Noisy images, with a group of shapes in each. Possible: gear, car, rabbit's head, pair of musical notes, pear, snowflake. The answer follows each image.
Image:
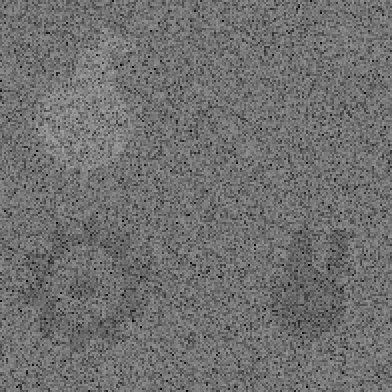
top left: light pear; bottom left: dark gear; bottom right: dark rabbit's head
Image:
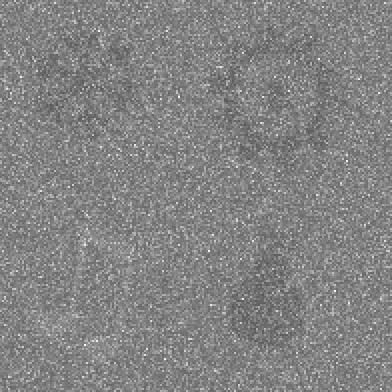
top left: dark snowflake; top right: dark gear; bottom left: light pair of musical notes; bottom right: dark pear
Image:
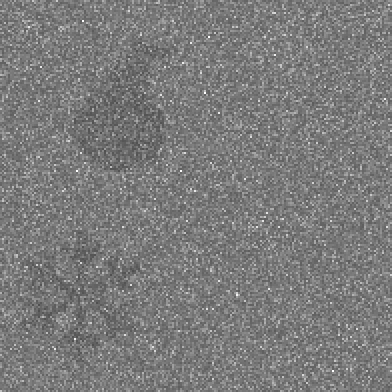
top left: dark pear; bottom left: dark snowflake
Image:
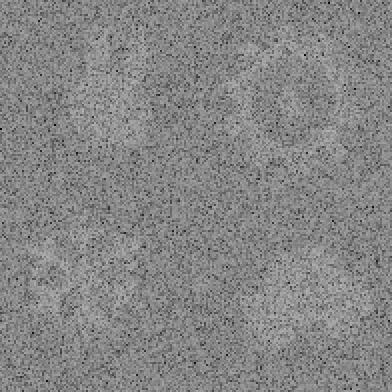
top left: light rabbit's head; top right: light gear; bottom left: light snowflake; bottom right: light car
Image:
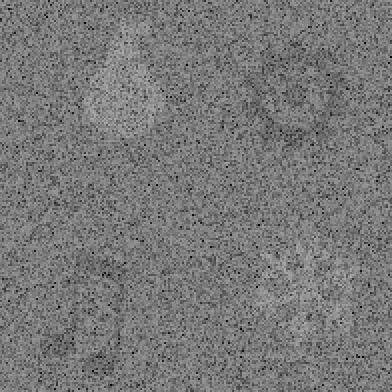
top left: light pear; top right: dark gear; bottom left: dark pair of musical notes; bottom right: light snowflake
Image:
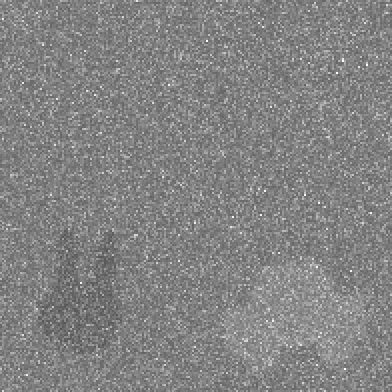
bottom left: dark rabbit's head; bottom right: light car
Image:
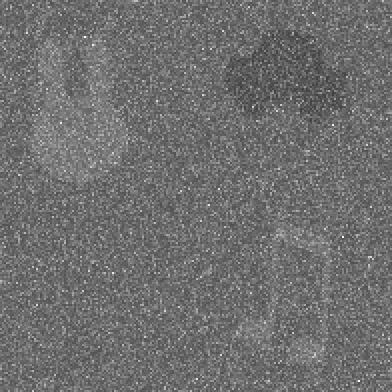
top left: light rabbit's head; top right: dark car; bottom right: light pair of musical notes
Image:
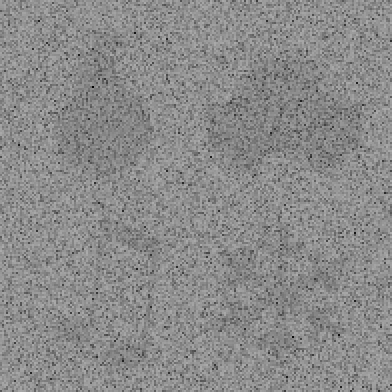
top left: dark pear; top right: dark car; bottom left: dark pair of musical notes; bottom right: dark snowflake
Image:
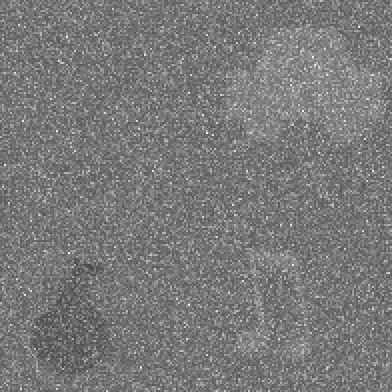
top right: light car; bottom left: dark pear; bottom right: light pair of musical notes
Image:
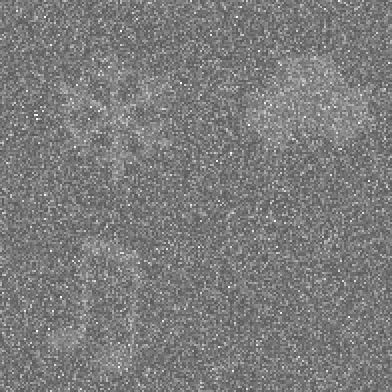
top left: light snowflake; top right: light car; bottom left: light pair of musical notes
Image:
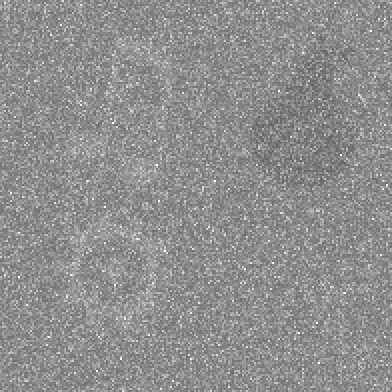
top left: light pair of musical notes; top right: dark pear; bottom left: light gear
